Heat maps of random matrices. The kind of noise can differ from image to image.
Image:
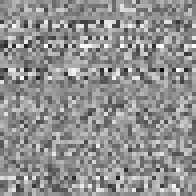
rows of uneven size
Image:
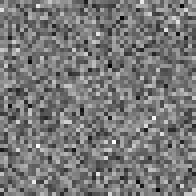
independent entries
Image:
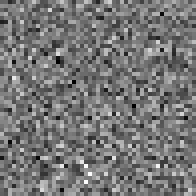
low rank plus noise
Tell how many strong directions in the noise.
one
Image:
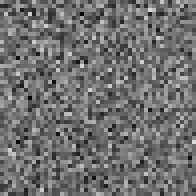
independent entries
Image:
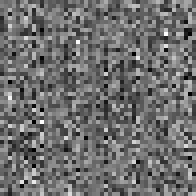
columns of uneven size
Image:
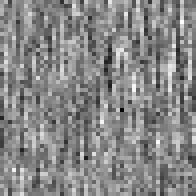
streaked along the columns
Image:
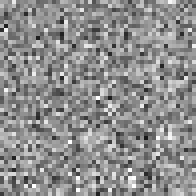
low rank plus noise
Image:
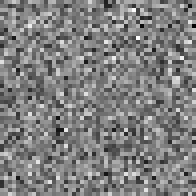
low rank plus noise
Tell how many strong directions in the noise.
five to eight
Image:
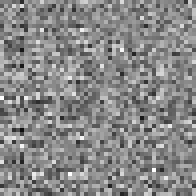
low rank plus noise
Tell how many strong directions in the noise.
five to eight
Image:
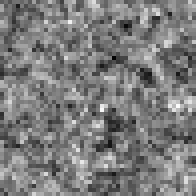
blotchy
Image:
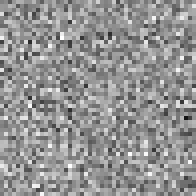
low rank plus noise
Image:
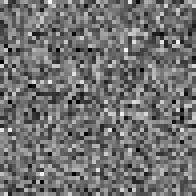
low rank plus noise
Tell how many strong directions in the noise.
five to eight
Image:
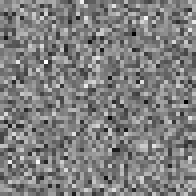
independent entries
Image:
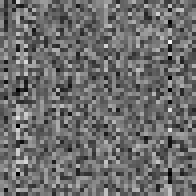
columns of uneven size
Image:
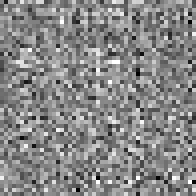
low rank plus noise
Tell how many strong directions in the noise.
five to eight
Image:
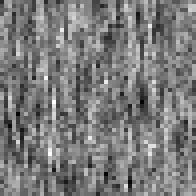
streaked along the columns
